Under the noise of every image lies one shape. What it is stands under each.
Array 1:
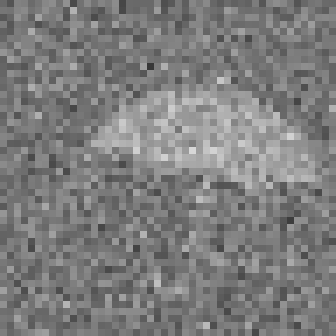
umbrella
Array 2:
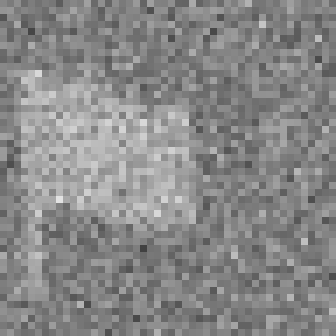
flag
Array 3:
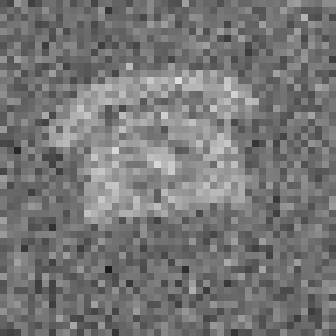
telephone
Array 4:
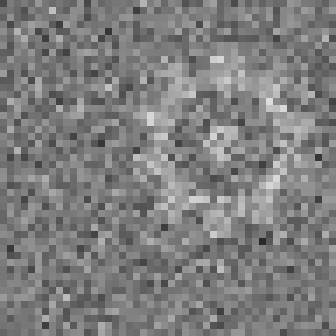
gear
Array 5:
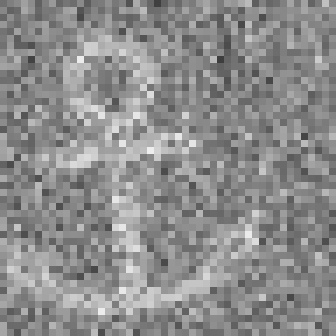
anchor
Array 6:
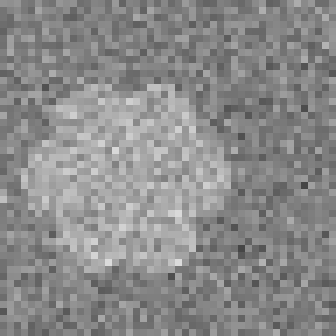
flower
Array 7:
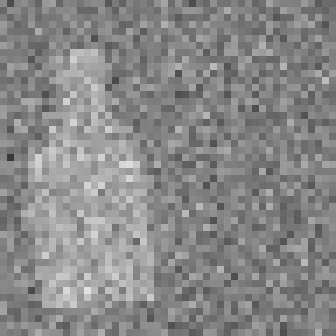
bottle
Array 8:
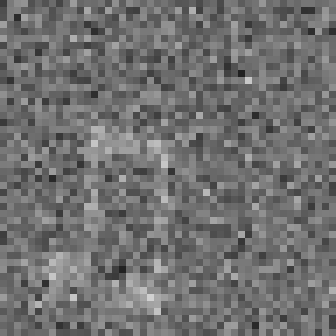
pair of musical notes
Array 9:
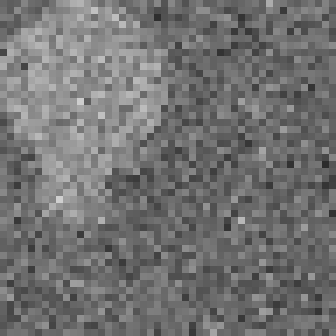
light bulb
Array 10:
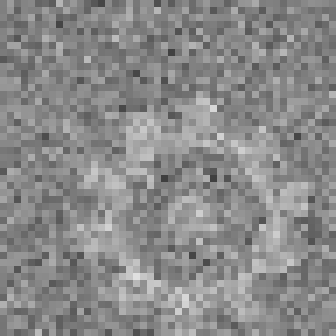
gear
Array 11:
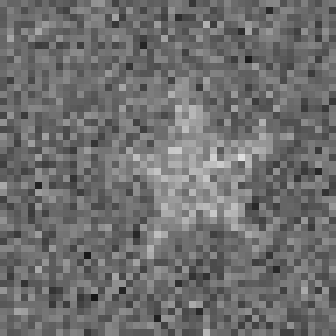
star
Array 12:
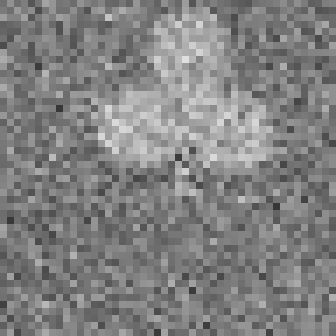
club
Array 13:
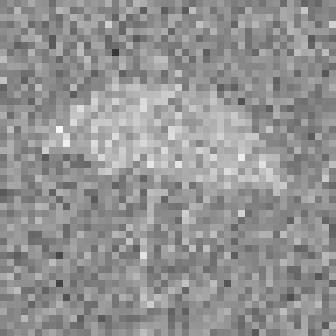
umbrella
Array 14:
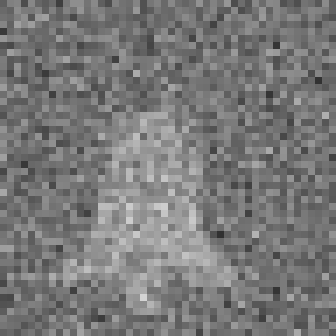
bell
